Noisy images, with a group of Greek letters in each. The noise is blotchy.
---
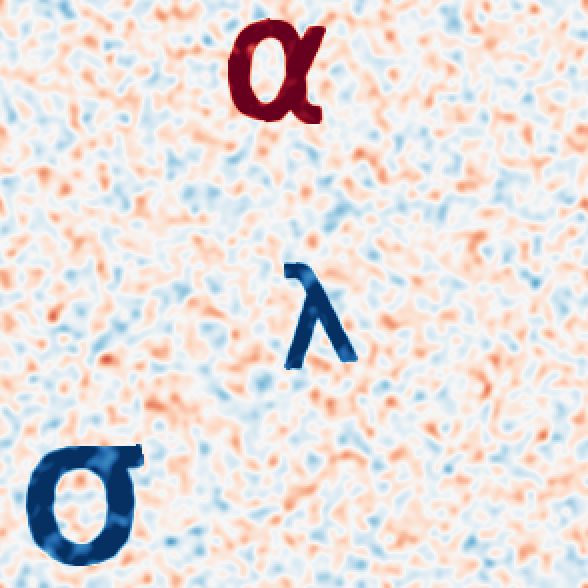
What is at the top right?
nothing
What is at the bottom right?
nothing
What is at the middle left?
nothing
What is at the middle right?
nothing
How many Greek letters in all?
3
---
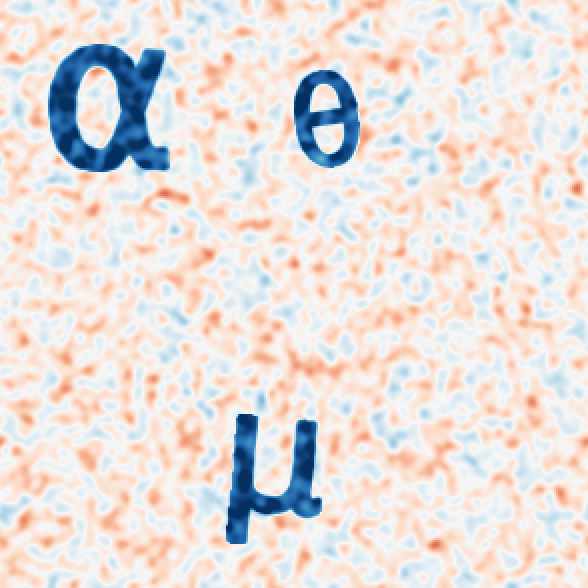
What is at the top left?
alpha
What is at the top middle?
theta
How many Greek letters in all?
3
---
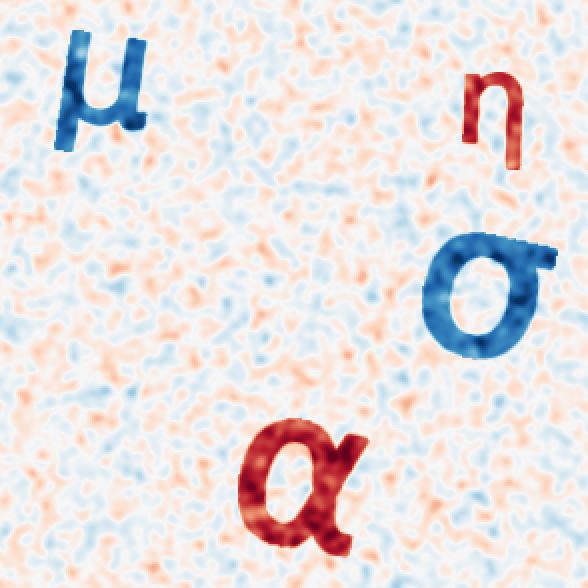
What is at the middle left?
nothing
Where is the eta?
top right
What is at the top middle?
nothing
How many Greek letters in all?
4
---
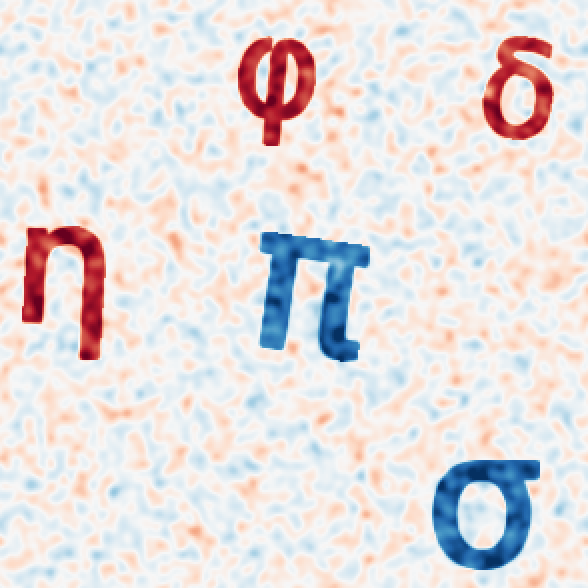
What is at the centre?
pi
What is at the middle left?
eta
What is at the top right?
delta
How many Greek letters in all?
5
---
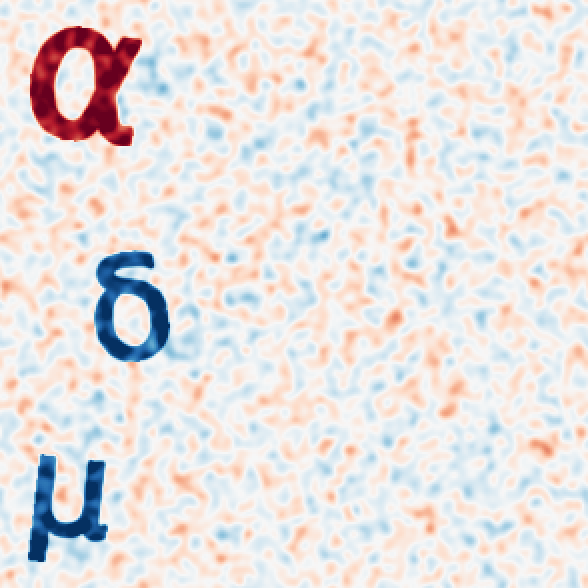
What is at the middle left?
delta
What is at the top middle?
nothing
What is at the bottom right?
nothing
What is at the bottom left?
mu
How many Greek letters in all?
3
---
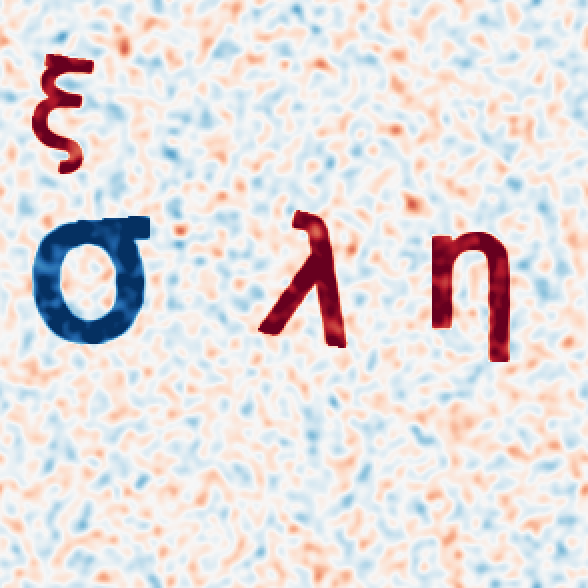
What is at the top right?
nothing
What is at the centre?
lambda
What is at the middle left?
sigma
